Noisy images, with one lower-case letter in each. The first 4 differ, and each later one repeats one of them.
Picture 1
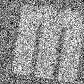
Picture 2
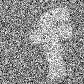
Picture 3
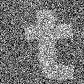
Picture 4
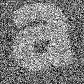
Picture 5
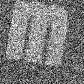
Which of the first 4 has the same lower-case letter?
1
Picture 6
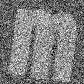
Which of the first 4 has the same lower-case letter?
1
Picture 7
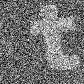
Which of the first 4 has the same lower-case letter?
3
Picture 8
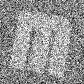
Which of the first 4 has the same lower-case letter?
1
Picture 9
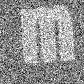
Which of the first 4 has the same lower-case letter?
1
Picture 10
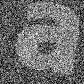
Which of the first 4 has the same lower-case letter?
4
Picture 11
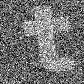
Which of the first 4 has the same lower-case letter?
3
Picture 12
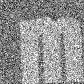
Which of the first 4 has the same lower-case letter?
1
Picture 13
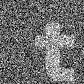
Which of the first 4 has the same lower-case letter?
3
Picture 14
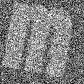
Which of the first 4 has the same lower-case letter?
1
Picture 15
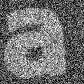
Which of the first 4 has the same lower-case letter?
4
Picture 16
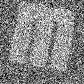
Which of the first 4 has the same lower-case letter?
1
